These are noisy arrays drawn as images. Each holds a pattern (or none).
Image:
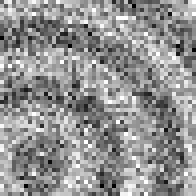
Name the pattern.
rings round one point
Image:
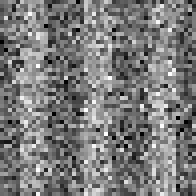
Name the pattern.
vertical stripes
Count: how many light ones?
3
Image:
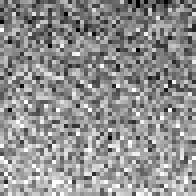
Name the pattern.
a smooth slope
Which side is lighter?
bottom
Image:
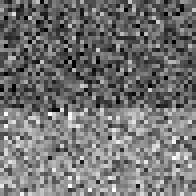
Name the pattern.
a sharp edge
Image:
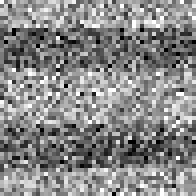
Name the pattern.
horizontal stripes
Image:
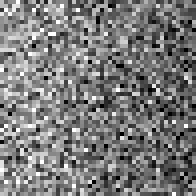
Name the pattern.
a smooth slope
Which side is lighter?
left
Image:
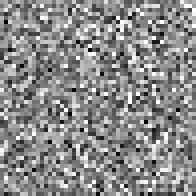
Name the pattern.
only noise
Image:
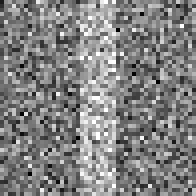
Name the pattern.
one vertical stripe
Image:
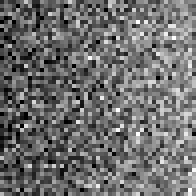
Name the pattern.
a smooth slope
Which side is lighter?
right
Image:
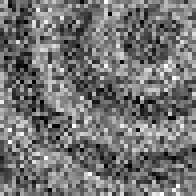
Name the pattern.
rings round one point
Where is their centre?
top right
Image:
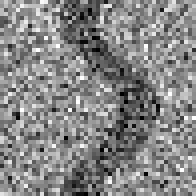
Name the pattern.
a wavy band
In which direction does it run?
top to bottom
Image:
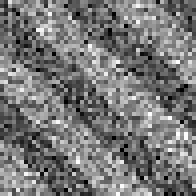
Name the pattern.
diagonal stripes
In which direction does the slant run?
top left to bottom right
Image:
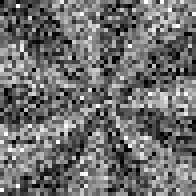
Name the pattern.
spokes from one point
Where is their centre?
centre
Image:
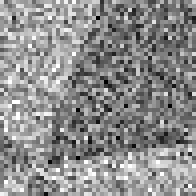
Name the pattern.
spokes from one point
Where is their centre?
bottom left
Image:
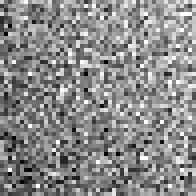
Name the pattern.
a smooth slope
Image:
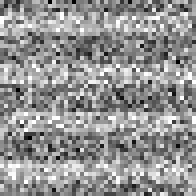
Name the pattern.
horizontal stripes
